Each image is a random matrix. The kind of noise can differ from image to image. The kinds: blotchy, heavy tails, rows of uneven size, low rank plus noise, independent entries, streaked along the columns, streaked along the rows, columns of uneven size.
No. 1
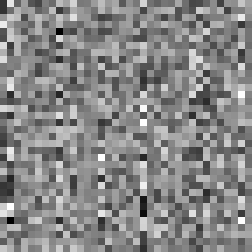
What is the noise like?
columns of uneven size
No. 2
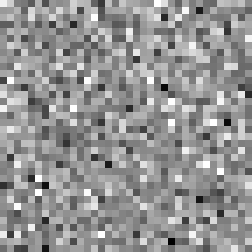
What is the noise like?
heavy tails
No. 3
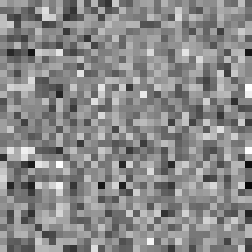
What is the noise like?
low rank plus noise
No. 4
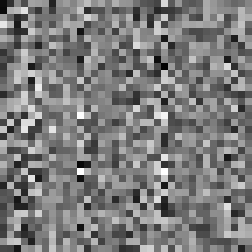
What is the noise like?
columns of uneven size
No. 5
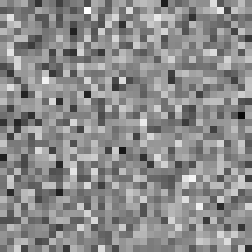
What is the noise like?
independent entries
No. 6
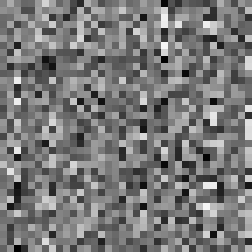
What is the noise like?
columns of uneven size
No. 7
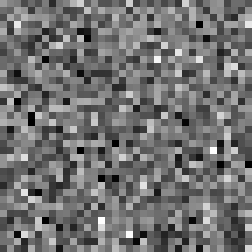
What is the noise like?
independent entries
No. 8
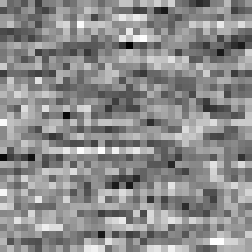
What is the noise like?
streaked along the rows
